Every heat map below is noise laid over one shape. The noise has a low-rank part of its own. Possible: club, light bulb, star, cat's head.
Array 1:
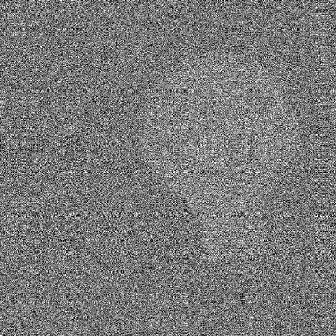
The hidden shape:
light bulb
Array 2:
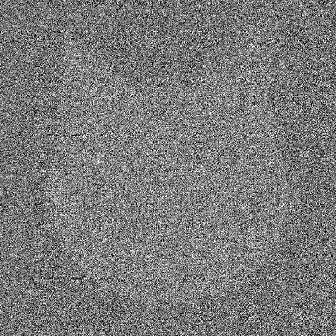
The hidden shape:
cat's head
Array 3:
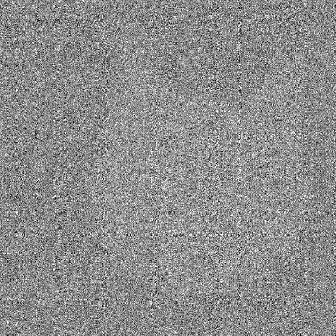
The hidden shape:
cat's head
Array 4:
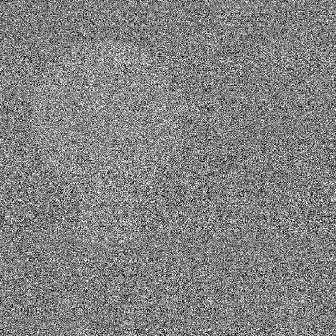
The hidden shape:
light bulb
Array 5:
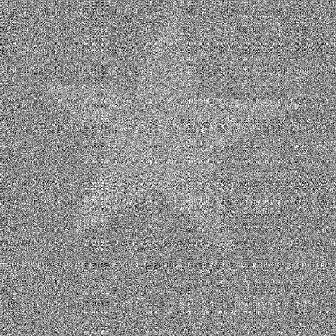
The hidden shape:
star
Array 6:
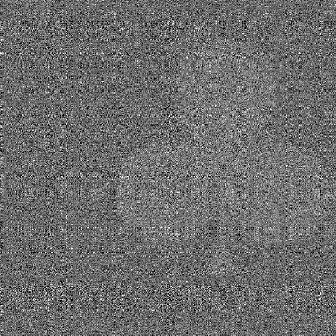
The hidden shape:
club
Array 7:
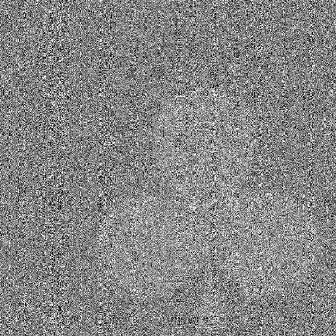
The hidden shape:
club
